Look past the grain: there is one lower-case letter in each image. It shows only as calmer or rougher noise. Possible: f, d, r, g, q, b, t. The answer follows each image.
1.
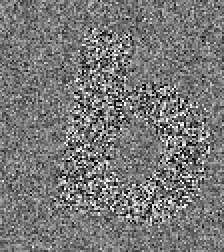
b
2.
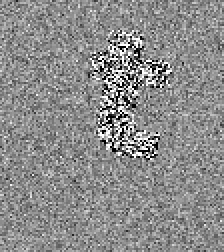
t
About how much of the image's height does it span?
half
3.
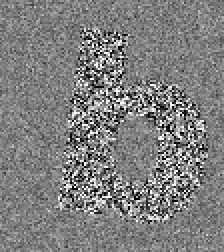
b
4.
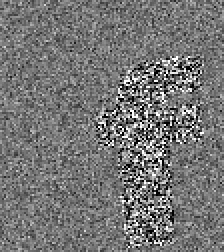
f
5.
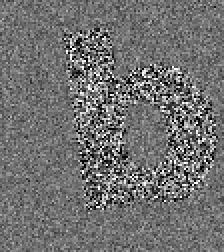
b
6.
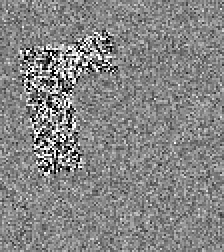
r
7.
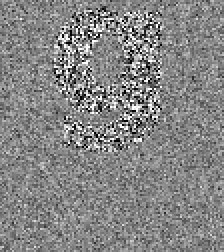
g
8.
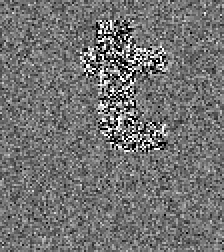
t
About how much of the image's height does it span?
half
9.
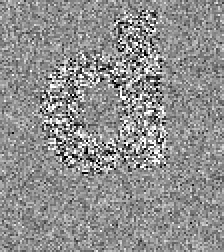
d
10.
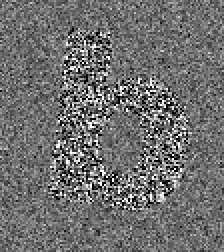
b
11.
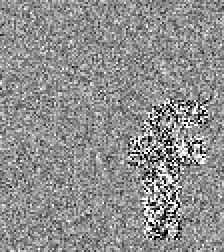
f
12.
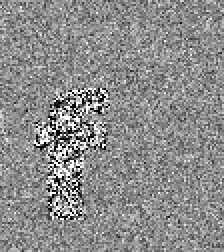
f
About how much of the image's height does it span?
half
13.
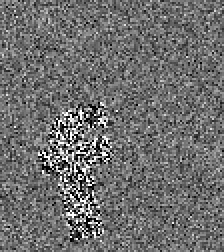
f
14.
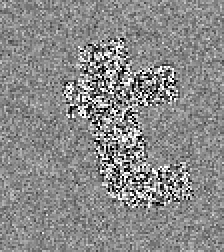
t
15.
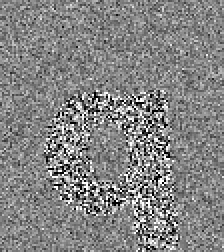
q
